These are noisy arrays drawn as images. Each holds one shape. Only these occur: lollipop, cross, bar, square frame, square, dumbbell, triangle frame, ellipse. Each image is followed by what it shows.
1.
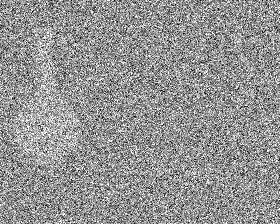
lollipop
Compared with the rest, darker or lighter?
lighter
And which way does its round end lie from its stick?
down
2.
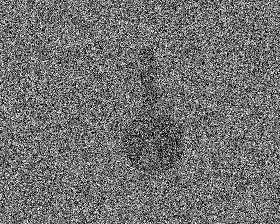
lollipop
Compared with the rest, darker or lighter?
darker
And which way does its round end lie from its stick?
down
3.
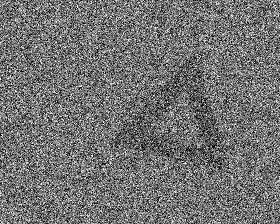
triangle frame
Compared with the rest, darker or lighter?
darker
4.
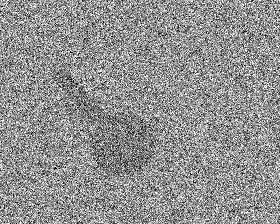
lollipop
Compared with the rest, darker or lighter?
darker
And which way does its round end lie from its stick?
down and right
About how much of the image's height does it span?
half
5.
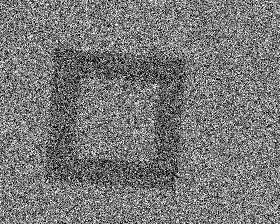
square frame
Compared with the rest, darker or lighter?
darker
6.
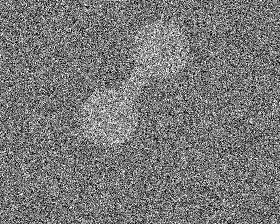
dumbbell
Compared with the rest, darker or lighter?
lighter
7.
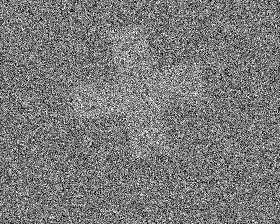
cross
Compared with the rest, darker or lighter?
lighter
